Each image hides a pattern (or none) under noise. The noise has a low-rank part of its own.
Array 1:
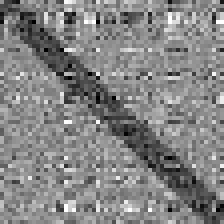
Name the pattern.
a diagonal band
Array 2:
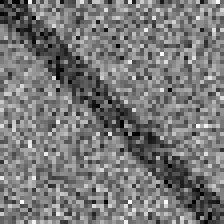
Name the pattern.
a diagonal band
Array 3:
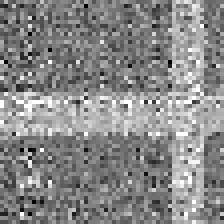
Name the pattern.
bands of rows crossing bands of columns
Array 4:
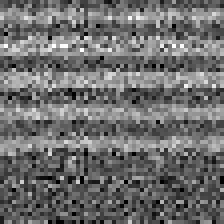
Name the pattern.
bands of rows
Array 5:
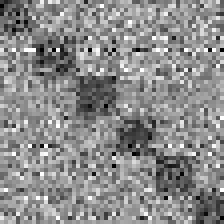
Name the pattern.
blocks along the diagonal
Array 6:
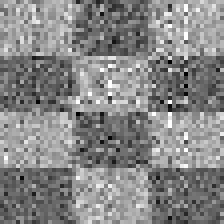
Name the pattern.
a checkerboard
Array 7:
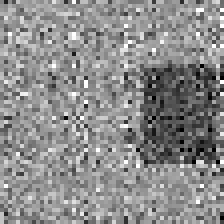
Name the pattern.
one block
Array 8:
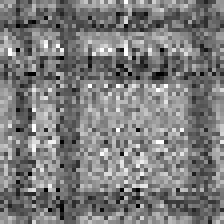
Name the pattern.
bands of rows crossing bands of columns
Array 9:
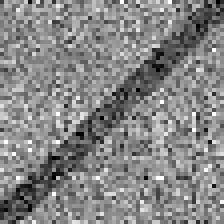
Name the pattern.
a diagonal band
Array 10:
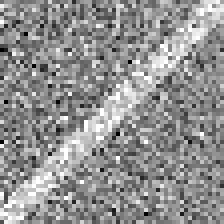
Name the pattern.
a diagonal band
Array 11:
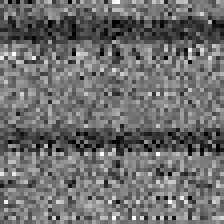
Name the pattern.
bands of rows
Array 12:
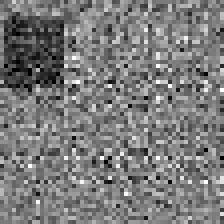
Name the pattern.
one block
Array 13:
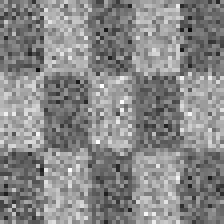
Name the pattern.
a checkerboard
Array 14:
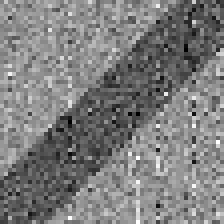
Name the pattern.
a diagonal band
